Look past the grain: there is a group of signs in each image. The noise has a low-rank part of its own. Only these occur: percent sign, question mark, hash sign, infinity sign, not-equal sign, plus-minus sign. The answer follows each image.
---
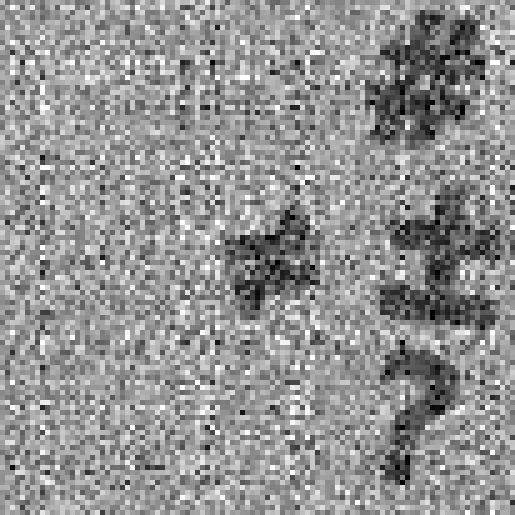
top right: dark hash sign; centre: dark not-equal sign; middle right: dark plus-minus sign; bottom right: dark question mark
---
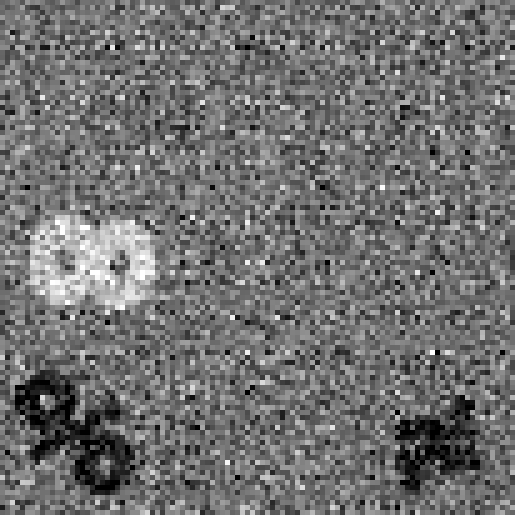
middle left: light infinity sign; bottom left: dark percent sign; bottom right: dark not-equal sign
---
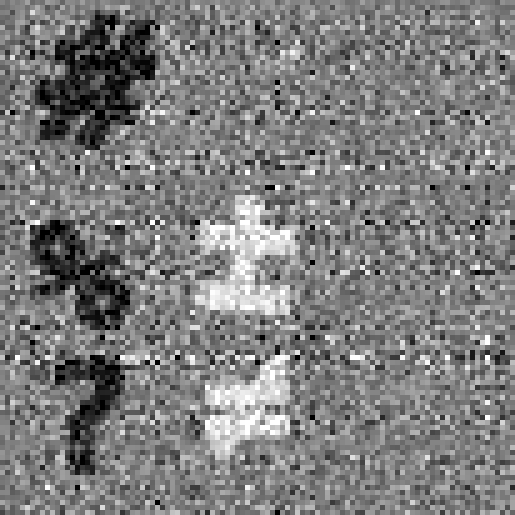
top left: dark hash sign; middle left: dark percent sign; centre: light plus-minus sign; bottom left: dark question mark; bottom middle: light not-equal sign
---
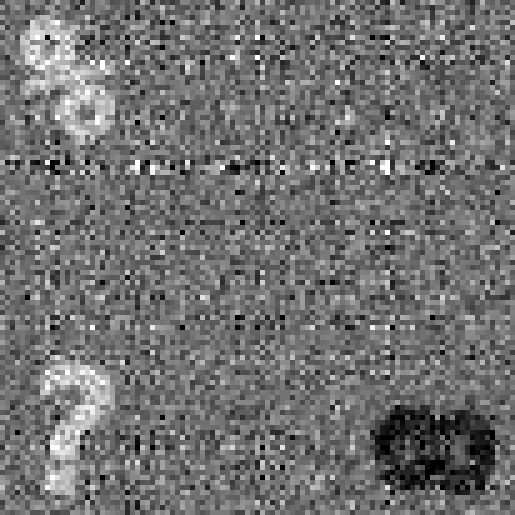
top left: light percent sign; bottom left: light question mark; bottom right: dark infinity sign
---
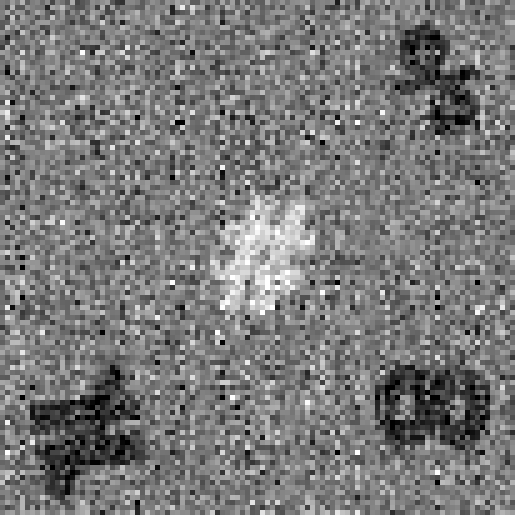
top right: dark percent sign; centre: light hash sign; bottom left: dark not-equal sign; bottom right: dark infinity sign
